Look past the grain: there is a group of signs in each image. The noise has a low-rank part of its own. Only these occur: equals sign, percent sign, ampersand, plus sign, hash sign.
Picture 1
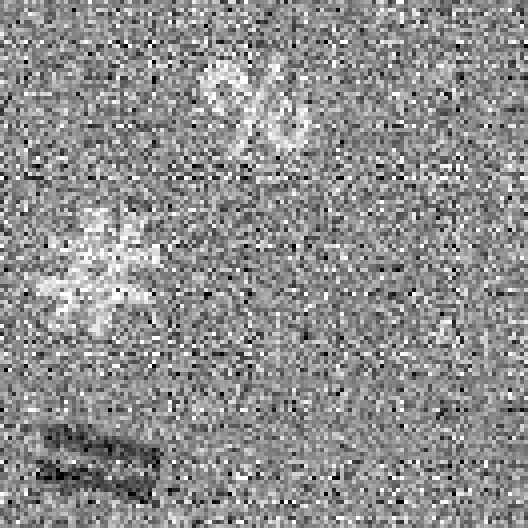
top middle: light percent sign; middle left: light hash sign; bottom left: dark equals sign
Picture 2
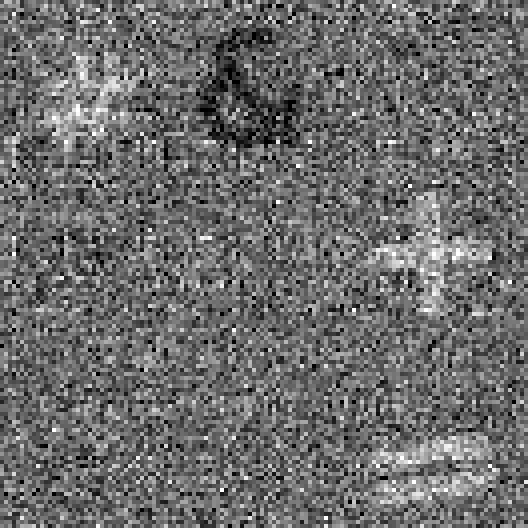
top left: light hash sign; top middle: dark ampersand; middle right: light plus sign; bottom right: light equals sign
